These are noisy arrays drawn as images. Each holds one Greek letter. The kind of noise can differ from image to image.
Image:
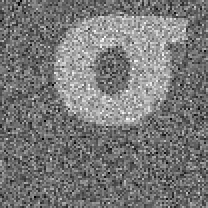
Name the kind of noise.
independent entries
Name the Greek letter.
sigma
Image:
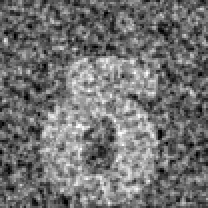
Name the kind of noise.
blotchy
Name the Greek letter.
delta
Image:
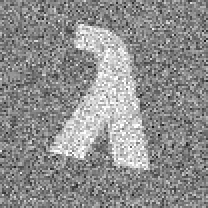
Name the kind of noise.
independent entries
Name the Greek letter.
lambda
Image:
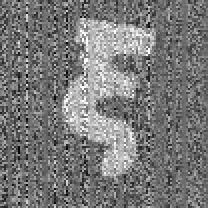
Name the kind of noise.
columns of uneven size
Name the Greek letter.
xi
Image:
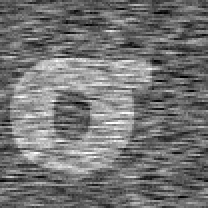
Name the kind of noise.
streaked along the rows
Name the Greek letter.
sigma
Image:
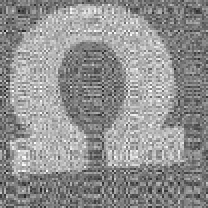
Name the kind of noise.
low rank plus noise
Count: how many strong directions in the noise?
one
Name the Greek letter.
omega
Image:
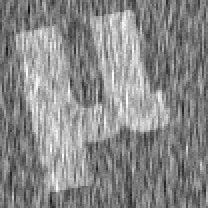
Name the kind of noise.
streaked along the columns
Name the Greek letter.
mu
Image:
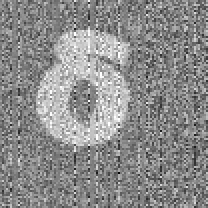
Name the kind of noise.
columns of uneven size
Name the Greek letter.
delta
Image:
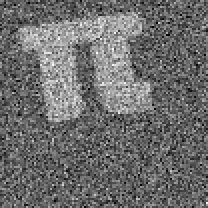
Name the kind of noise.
independent entries
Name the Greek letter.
pi
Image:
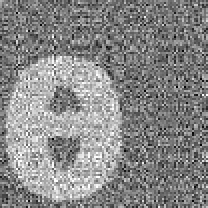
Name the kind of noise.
low rank plus noise
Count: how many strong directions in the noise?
three or four
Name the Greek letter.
theta
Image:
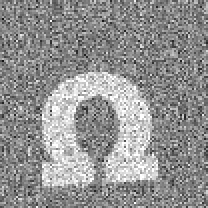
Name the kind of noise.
low rank plus noise
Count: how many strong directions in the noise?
five to eight
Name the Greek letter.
omega
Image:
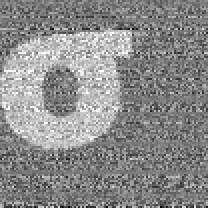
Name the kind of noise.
rows of uneven size
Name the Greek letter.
sigma
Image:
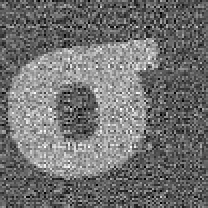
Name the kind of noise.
low rank plus noise
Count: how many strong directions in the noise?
three or four
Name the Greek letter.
sigma
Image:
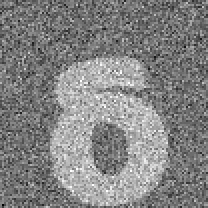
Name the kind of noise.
independent entries
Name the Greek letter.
delta
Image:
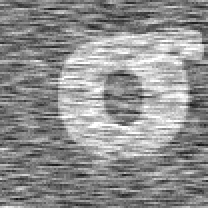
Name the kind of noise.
streaked along the rows
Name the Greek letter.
sigma
